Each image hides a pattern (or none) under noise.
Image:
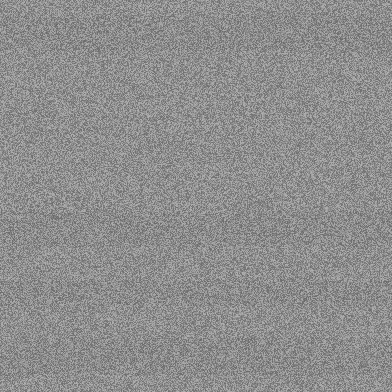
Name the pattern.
bands of rows
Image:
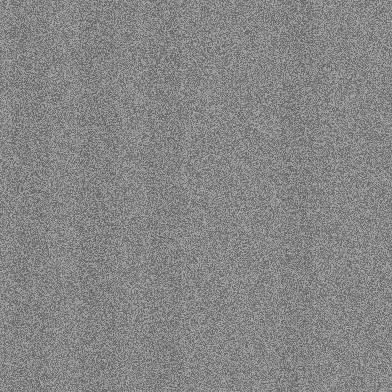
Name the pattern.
bands of columns
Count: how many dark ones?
4
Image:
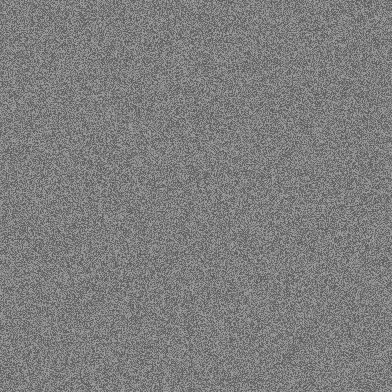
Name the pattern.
only noise
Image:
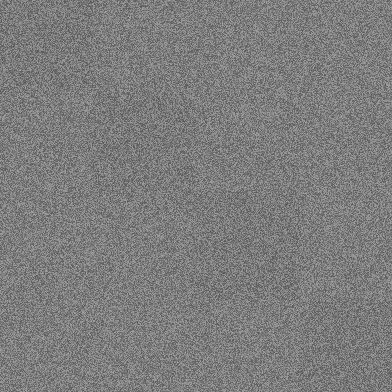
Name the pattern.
blocks along the diagonal
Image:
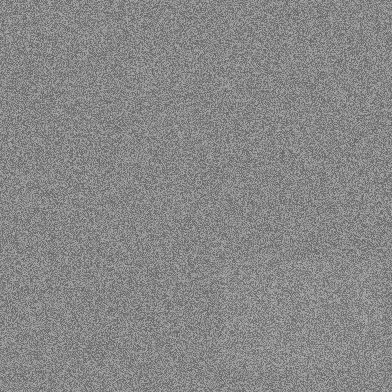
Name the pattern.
one block
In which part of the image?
bottom right
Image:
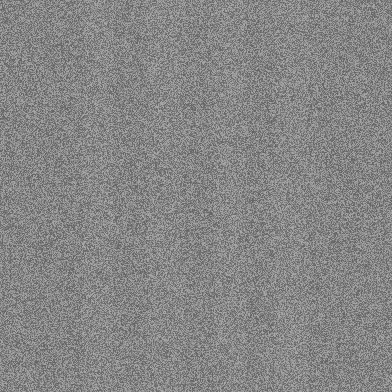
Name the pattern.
bands of columns
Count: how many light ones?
4
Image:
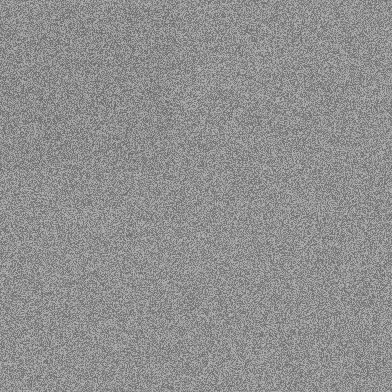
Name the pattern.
one block
